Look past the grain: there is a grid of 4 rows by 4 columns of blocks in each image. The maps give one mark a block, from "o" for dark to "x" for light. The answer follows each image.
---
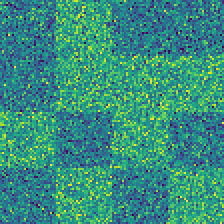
o x o o
o x x x
x o x o
o x o x
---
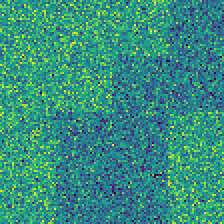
x x x o
x x o o
x o o x
x o o x
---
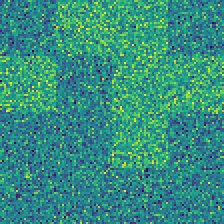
o x x o
x o x x
o o x o
o o o o
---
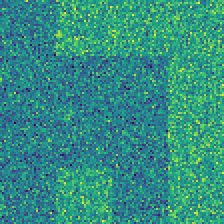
o x x x
o o o x
o o o x
o x o x
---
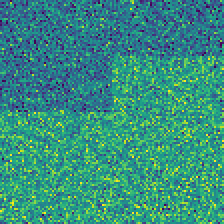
o o o o
o o x x
x x x x
x x x x
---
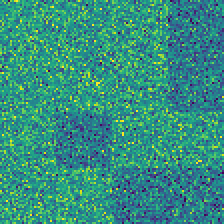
x x x o
x x x o
x o x x
x x o o
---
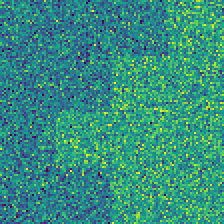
o o o x
o o x x
o x x x
o o x x
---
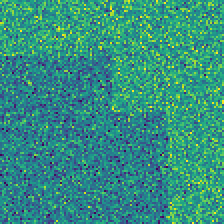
x x x x
o o x x
o o o x
o o o x
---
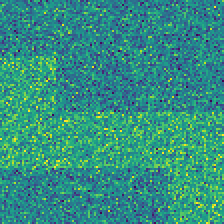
o o o o
x o o o
x x x x
o o o x
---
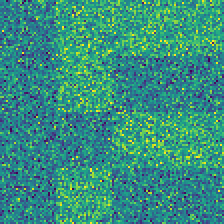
o x x x
o x o o
o o x x
o x o o
